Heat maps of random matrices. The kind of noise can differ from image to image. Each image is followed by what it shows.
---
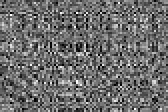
low rank plus noise
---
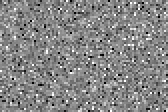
heavy tails
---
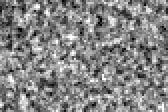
blotchy
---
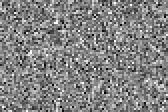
independent entries
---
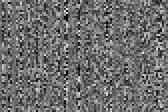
columns of uneven size
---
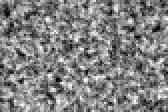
blotchy
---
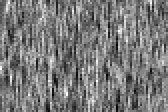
streaked along the columns
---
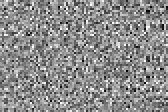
low rank plus noise
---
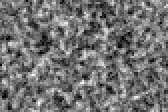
blotchy
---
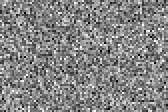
independent entries
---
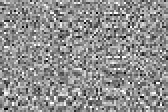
low rank plus noise
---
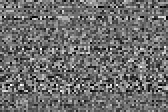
rows of uneven size
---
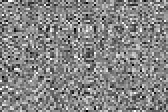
low rank plus noise
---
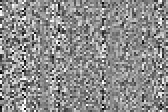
columns of uneven size
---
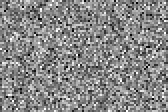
independent entries
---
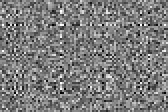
low rank plus noise
